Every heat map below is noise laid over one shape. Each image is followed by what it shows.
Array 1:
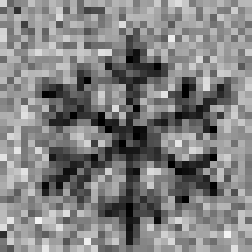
snowflake
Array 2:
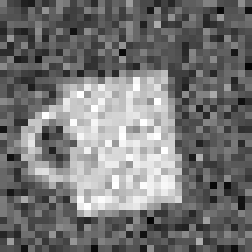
cup
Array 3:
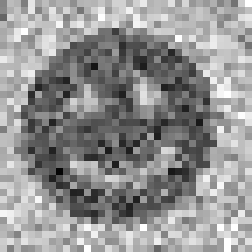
smiling face
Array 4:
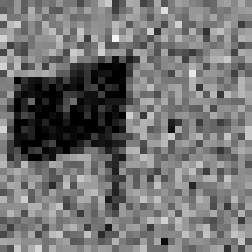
flag
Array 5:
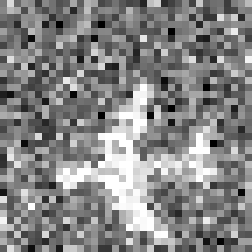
airplane
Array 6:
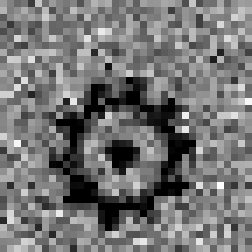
gear
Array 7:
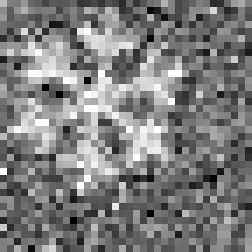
snowflake
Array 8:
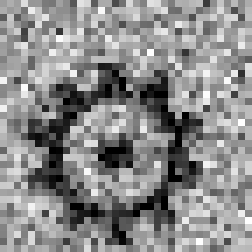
gear
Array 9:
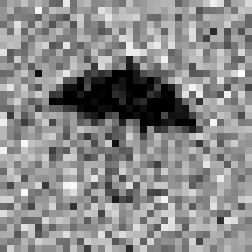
umbrella
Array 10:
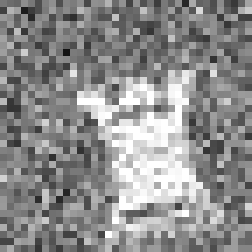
chess rook
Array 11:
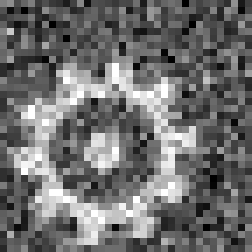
gear
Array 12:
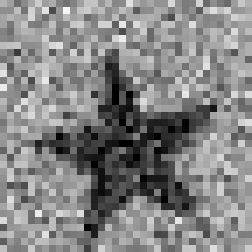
star
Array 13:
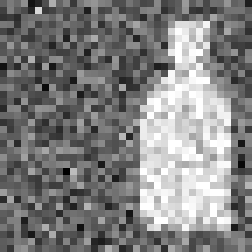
bottle
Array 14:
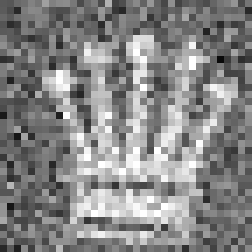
chess queen
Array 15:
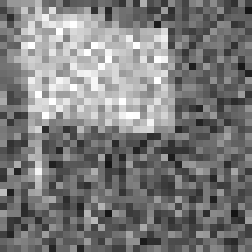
flag
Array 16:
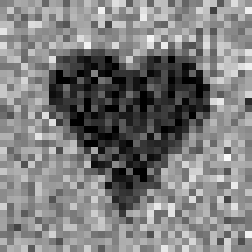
heart
